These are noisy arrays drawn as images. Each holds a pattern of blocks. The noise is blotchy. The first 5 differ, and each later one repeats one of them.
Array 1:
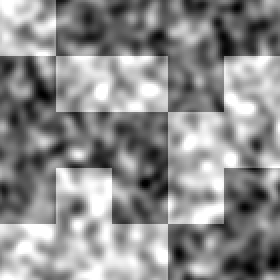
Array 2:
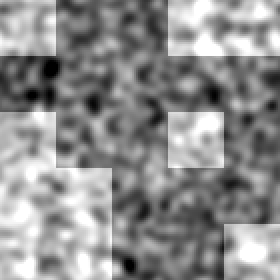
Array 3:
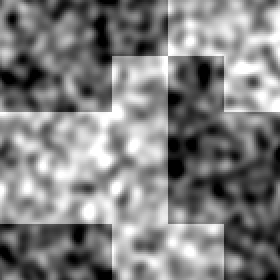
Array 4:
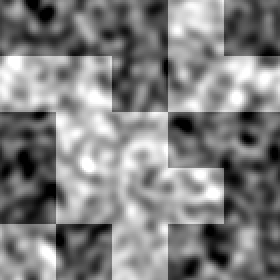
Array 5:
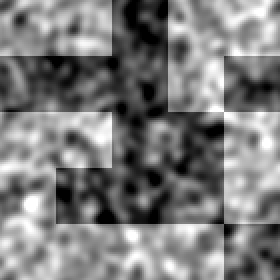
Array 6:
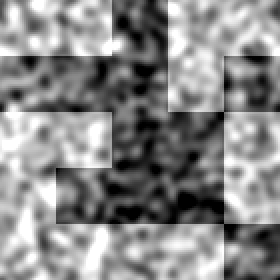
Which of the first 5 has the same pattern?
5
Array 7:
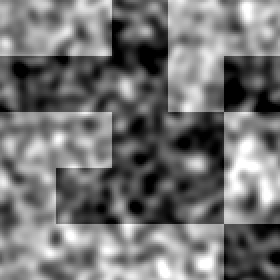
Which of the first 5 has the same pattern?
5
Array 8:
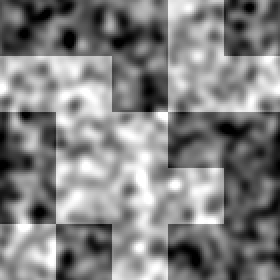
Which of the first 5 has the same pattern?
4
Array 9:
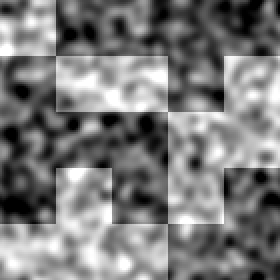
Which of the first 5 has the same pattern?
1
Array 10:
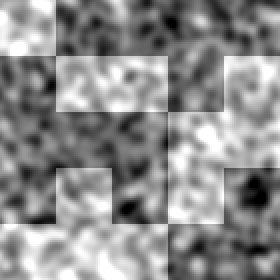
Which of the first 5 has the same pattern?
1
